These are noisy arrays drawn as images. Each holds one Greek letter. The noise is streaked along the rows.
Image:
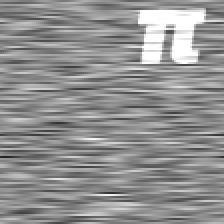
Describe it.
light pi, top right
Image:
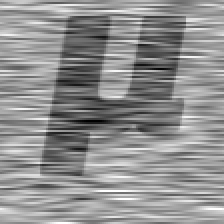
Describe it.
dark mu
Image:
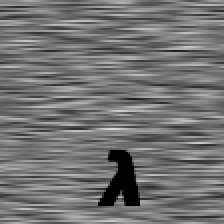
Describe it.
dark lambda, bottom middle
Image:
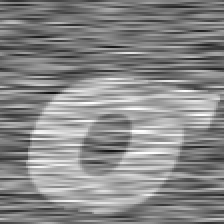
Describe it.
light sigma
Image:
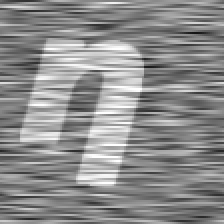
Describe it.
light eta
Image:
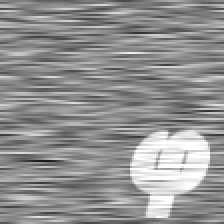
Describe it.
light phi, bottom right
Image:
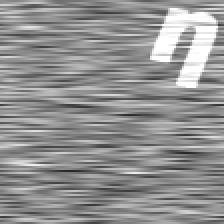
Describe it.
light eta, top right
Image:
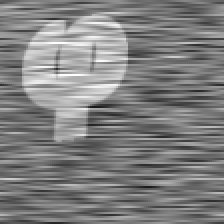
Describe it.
light phi
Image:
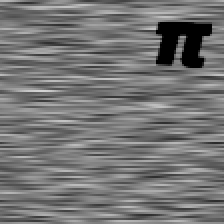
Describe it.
dark pi, top right
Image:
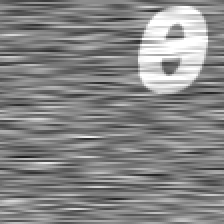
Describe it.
light theta, top right
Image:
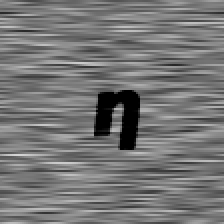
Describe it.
dark eta, centre
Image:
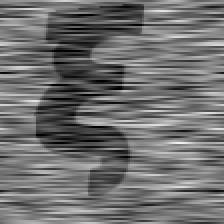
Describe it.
dark xi
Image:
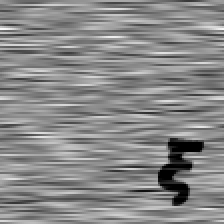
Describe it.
dark xi, bottom right
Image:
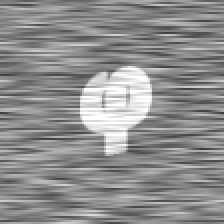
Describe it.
light phi, centre
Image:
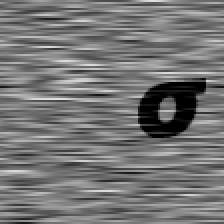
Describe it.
dark sigma, middle right
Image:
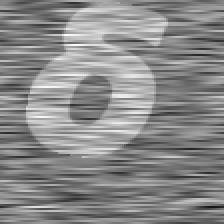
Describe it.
light delta
